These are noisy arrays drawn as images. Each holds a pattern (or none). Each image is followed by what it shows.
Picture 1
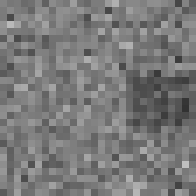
one block
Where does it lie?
middle right
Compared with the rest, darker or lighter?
darker
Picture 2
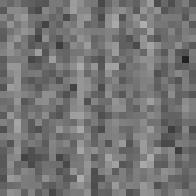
bands of columns
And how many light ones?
4
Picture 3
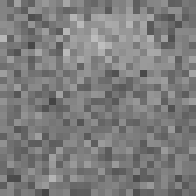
one block
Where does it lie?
top middle
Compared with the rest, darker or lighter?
lighter
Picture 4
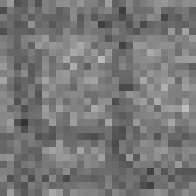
bands of rows crossing bands of columns
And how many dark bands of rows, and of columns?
3 and 2
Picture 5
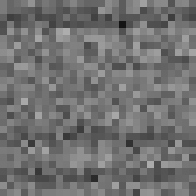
bands of rows
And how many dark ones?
3
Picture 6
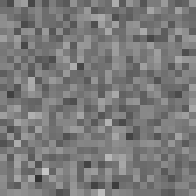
only noise
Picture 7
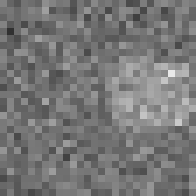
one block
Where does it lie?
middle right
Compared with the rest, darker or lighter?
lighter
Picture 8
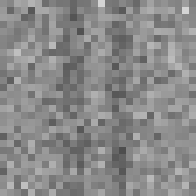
bands of columns
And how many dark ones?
2
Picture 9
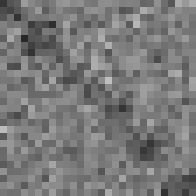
blocks along the diagonal
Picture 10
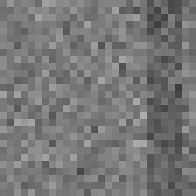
one band of columns
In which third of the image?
right
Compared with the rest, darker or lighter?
darker
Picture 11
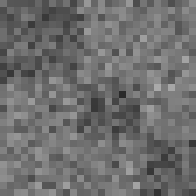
blocks along the diagonal
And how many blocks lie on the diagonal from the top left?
3
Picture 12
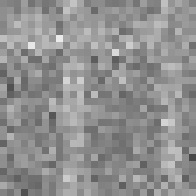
bands of rows crossing bands of columns
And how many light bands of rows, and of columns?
1 and 2
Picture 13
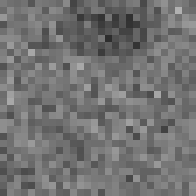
one block
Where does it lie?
top middle
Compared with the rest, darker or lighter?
darker
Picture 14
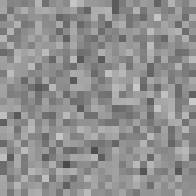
only noise
